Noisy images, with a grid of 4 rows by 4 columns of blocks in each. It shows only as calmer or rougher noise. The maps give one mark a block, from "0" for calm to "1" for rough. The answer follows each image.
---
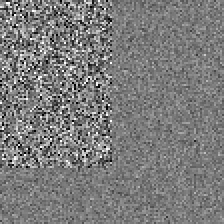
1 1 0 0
1 1 0 0
1 1 0 0
0 0 0 0
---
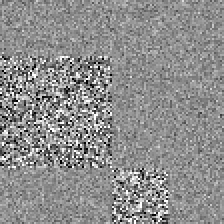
0 0 0 0
1 1 0 0
1 1 0 0
0 0 1 0
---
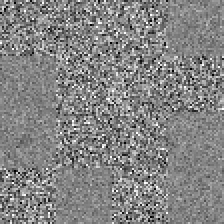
1 1 1 0
0 1 1 1
0 1 1 0
1 0 1 0
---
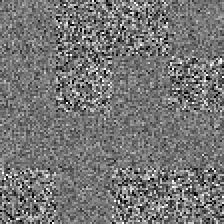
0 1 1 0
0 1 0 1
0 0 0 0
1 0 1 1
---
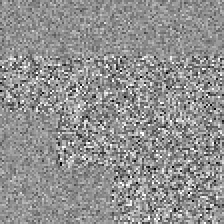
0 0 0 0
1 1 1 1
0 1 1 1
0 0 1 1
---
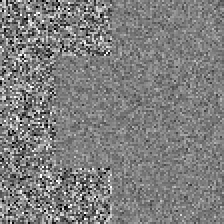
1 1 0 0
1 0 0 0
1 0 0 0
1 1 0 0
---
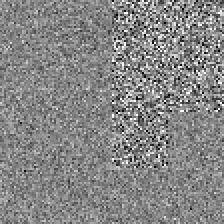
0 0 1 1
0 0 1 1
0 0 1 0
0 0 0 0
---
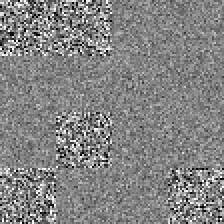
1 1 0 0
0 0 0 0
0 1 0 0
1 0 0 1
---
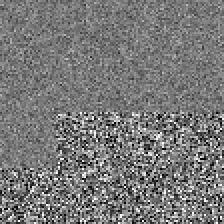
0 0 0 0
0 0 0 0
0 1 1 1
1 1 1 1
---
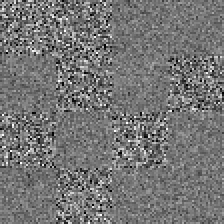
1 1 0 0
0 1 0 1
1 0 1 0
0 1 0 0
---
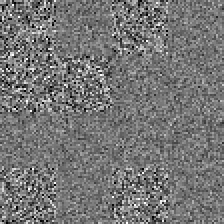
1 0 1 0
1 1 0 0
0 0 0 0
1 0 1 0
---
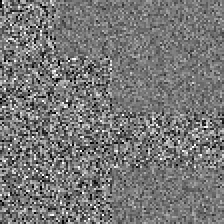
1 0 0 0
1 1 0 0
1 1 1 1
1 1 0 0
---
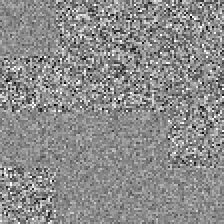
0 1 1 1
1 1 1 1
0 0 0 1
1 0 0 0
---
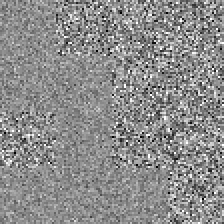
0 1 1 1
0 0 1 1
1 0 1 1
0 0 0 1
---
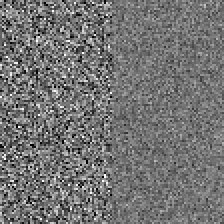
1 1 0 0
1 1 0 0
1 1 0 0
1 1 0 0
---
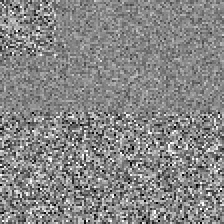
1 0 0 0
0 0 0 0
1 1 1 1
1 1 1 1
